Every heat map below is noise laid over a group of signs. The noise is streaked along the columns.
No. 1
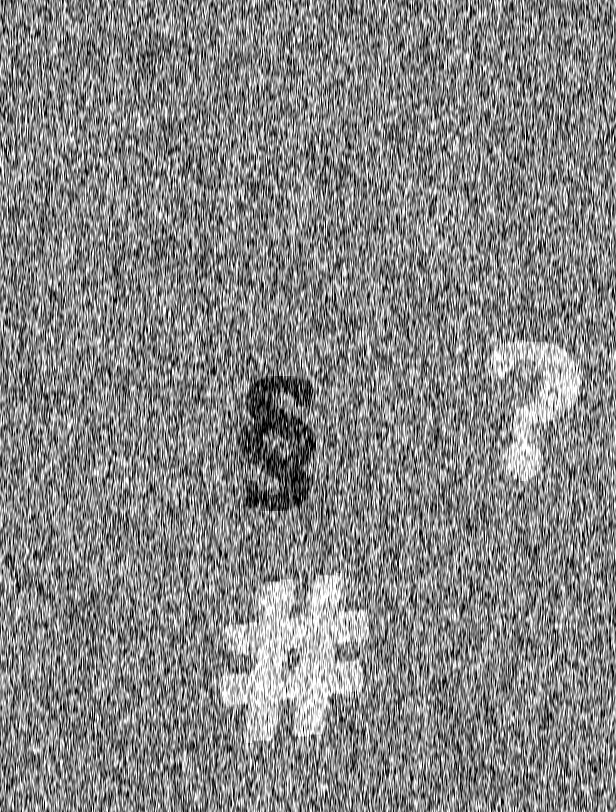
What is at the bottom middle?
hash sign
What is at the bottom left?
nothing
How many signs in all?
3
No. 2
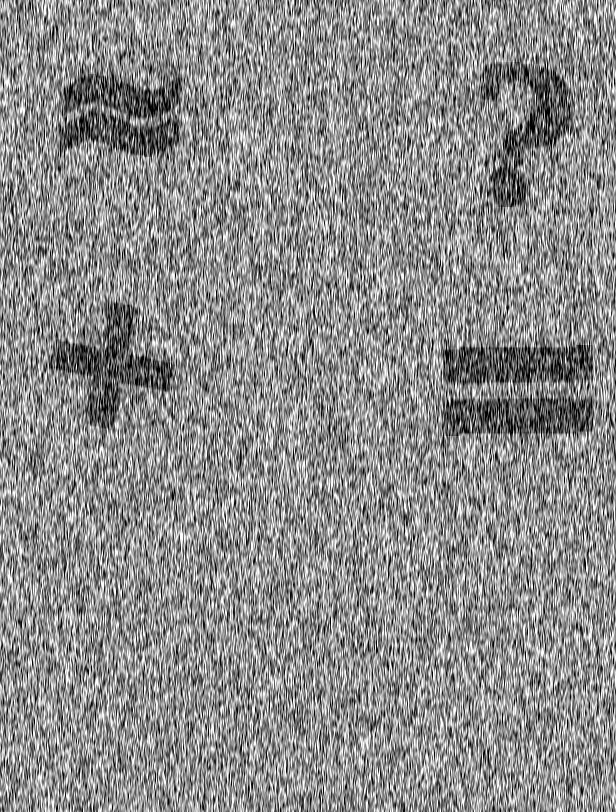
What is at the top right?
question mark
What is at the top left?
approximately sign
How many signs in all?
4
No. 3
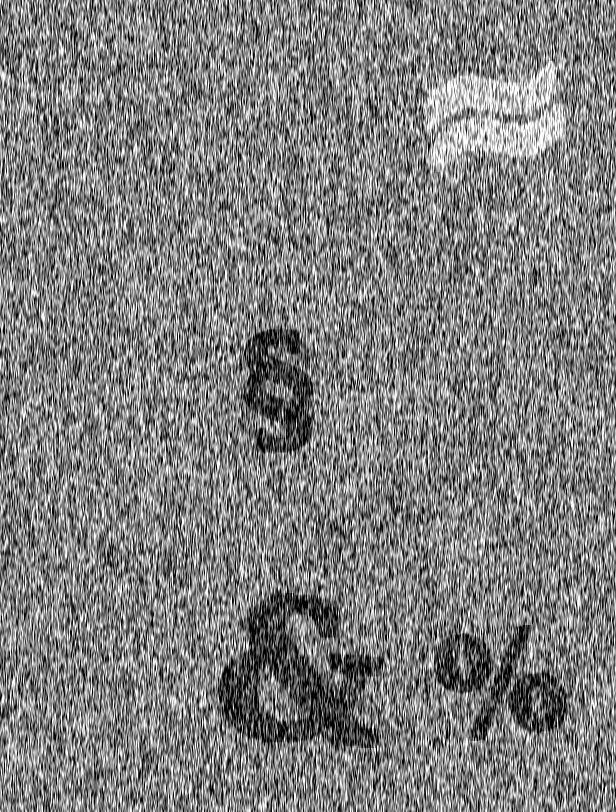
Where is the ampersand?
bottom middle
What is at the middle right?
nothing
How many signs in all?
4
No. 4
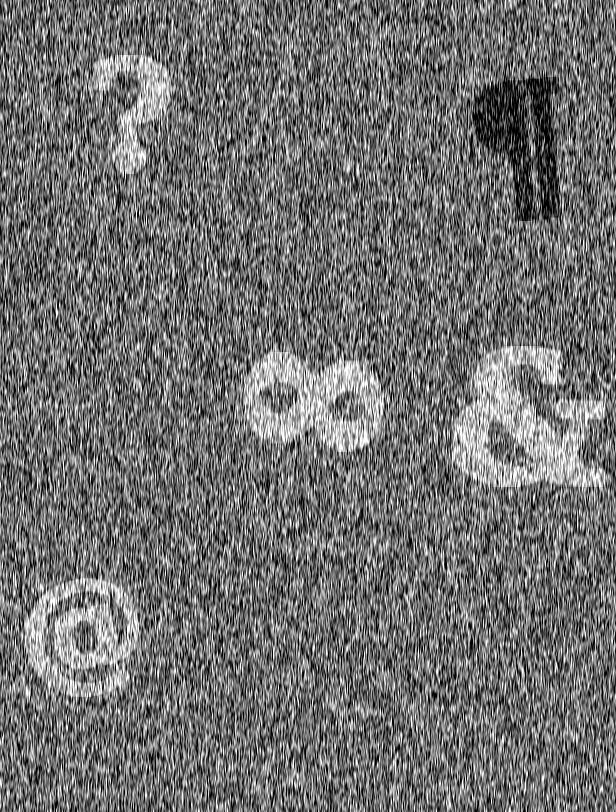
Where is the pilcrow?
top right
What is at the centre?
infinity sign
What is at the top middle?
nothing
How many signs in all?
5
